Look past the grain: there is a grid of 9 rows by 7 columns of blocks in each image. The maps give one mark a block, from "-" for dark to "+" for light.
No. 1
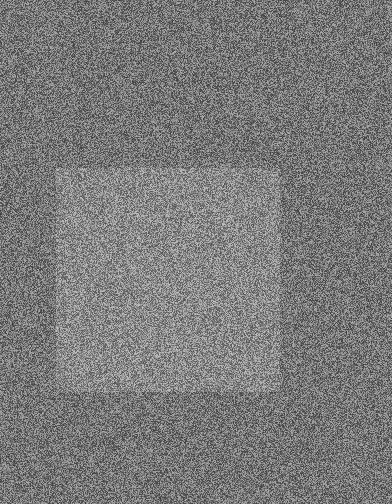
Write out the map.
- - - - - - -
- - - - - - -
- - - - - - -
- + + + + - -
- + + + + - -
- + + + + - -
- + + + + - -
- - - - - - -
- - - - - - -
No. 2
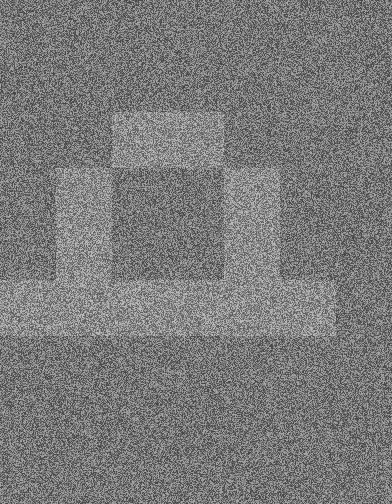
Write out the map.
- - - - - - -
- - - - - - -
- - + + - - -
- + - - + - -
- + - - + - -
+ + + + + + -
- - - - - - -
- - - - - - -
- - - - - - -
